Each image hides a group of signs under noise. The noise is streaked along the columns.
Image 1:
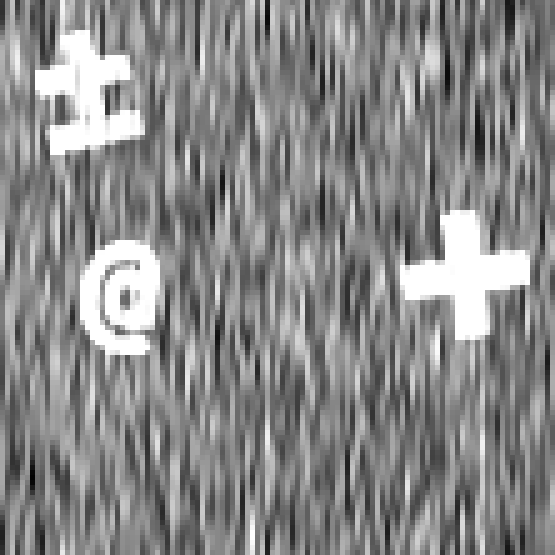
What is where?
top left: plus-minus sign; middle left: at sign; middle right: plus sign
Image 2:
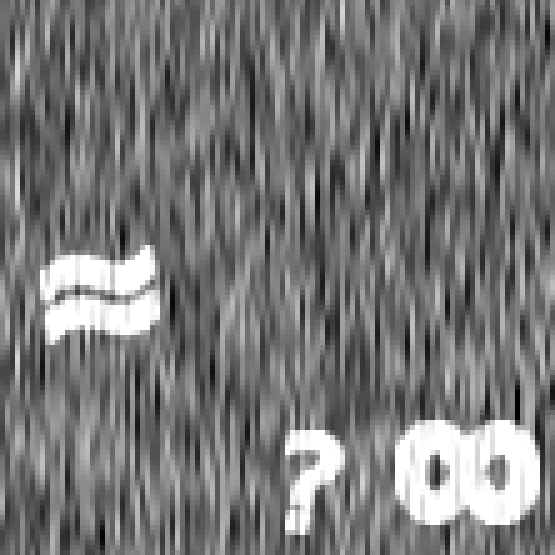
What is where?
middle left: approximately sign; bottom middle: question mark; bottom right: infinity sign
